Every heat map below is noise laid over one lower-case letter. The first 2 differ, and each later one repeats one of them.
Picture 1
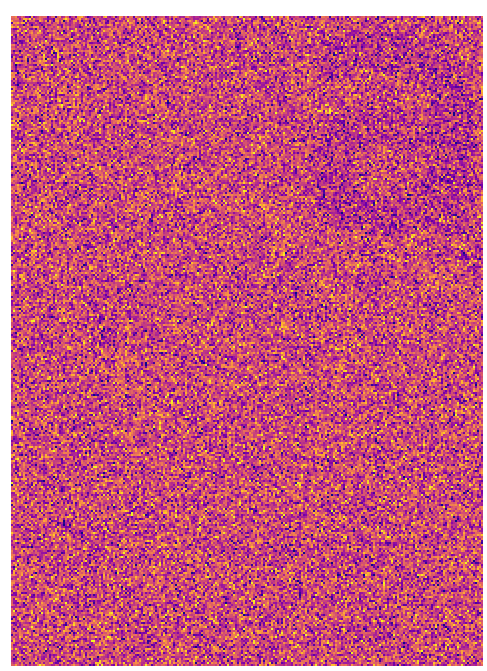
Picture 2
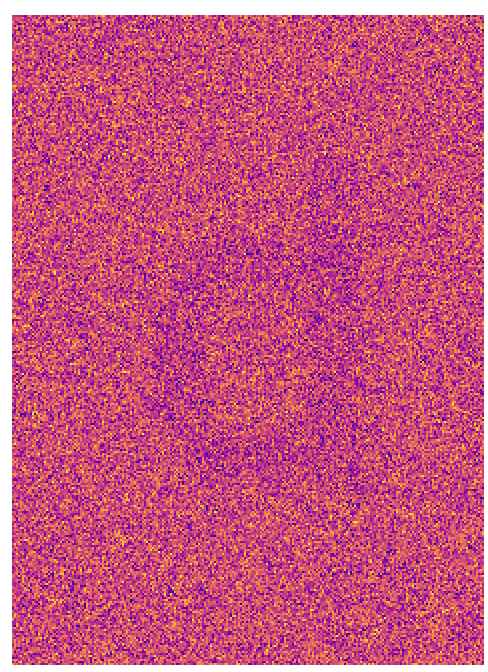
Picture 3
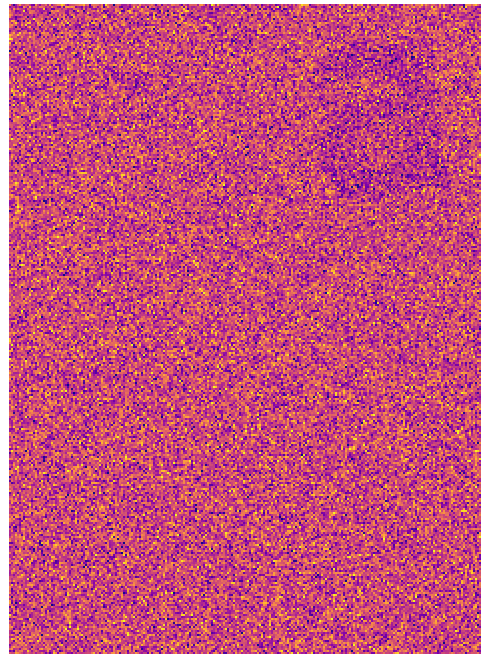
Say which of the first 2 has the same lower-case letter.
1
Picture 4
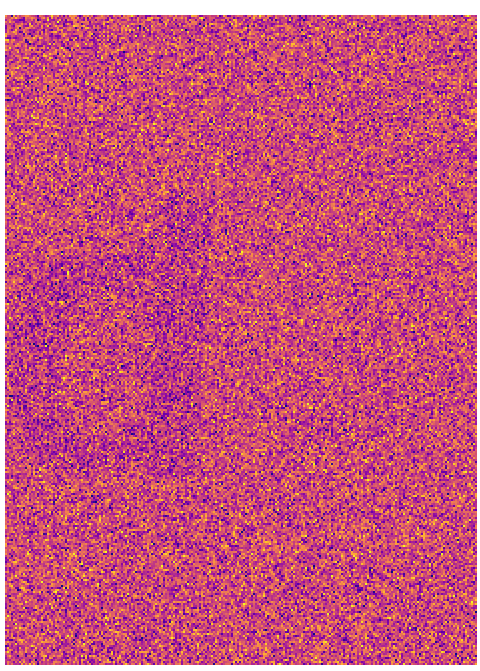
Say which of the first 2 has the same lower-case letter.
2
